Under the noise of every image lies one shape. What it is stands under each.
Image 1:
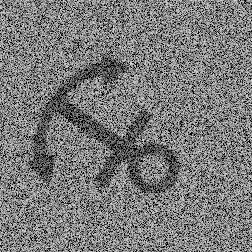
anchor
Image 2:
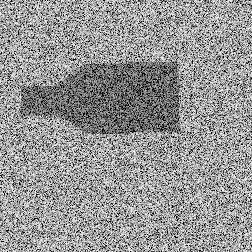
bottle
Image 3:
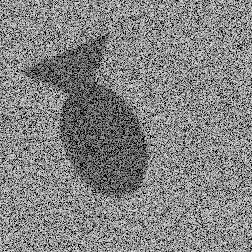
fish
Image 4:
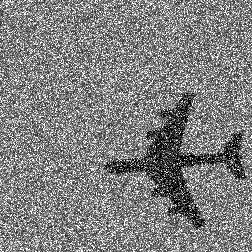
airplane
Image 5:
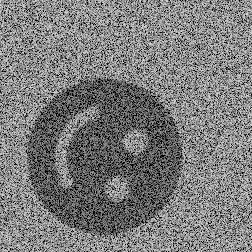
smiling face
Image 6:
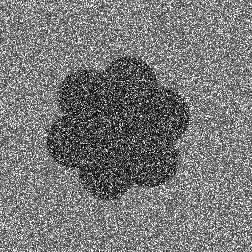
flower
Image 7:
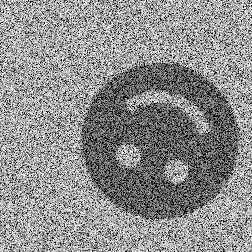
smiling face
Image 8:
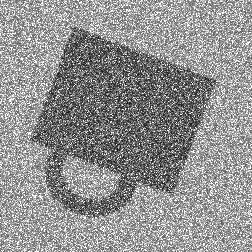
cup
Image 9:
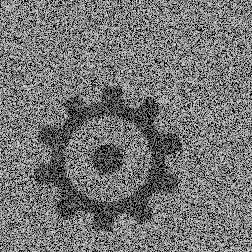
gear
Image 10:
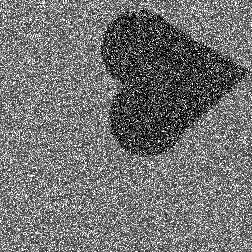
heart
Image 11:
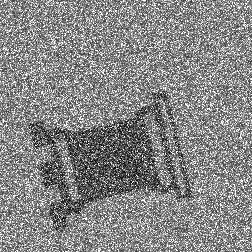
chess rook
